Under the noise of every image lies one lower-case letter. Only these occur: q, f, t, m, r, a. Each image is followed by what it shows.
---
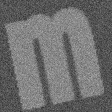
m
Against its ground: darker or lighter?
lighter
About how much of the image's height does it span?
nearly all
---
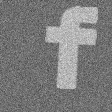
f
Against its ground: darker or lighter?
lighter
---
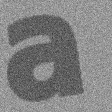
a
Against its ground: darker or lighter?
darker
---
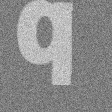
q
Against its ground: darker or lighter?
lighter
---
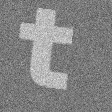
t
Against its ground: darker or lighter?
lighter
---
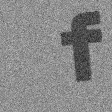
f
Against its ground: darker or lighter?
darker
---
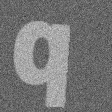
q
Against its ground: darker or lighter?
lighter
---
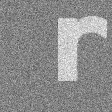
r
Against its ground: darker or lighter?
lighter
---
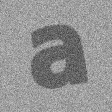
a
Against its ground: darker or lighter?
darker
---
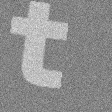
t
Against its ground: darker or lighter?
lighter
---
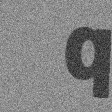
q
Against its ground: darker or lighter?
darker
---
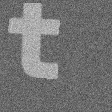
t
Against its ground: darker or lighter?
lighter
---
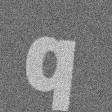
q
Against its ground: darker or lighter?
lighter
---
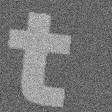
t
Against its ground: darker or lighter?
lighter
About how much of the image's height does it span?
nearly all
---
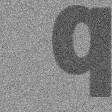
q
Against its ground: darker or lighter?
darker
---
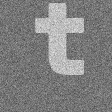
t
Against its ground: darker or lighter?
lighter
